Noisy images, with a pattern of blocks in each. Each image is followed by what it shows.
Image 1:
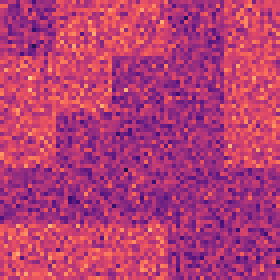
mirrored about the diagonal from the top left
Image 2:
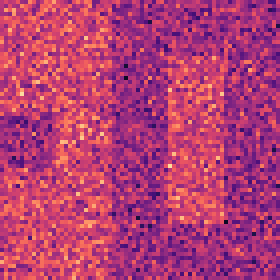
top and bottom mirror each other
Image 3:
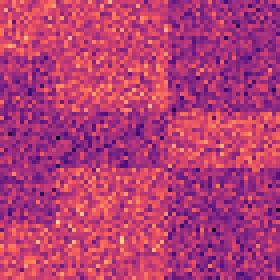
top and bottom mirror each other
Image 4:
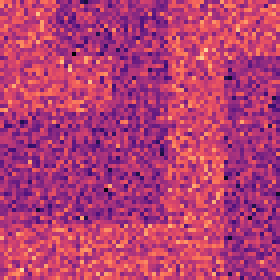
no symmetry
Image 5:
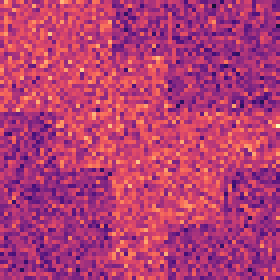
mirrored about the diagonal from the top left
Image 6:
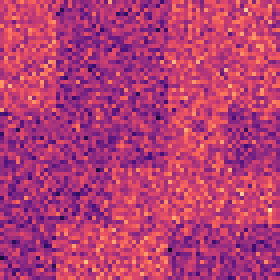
no symmetry
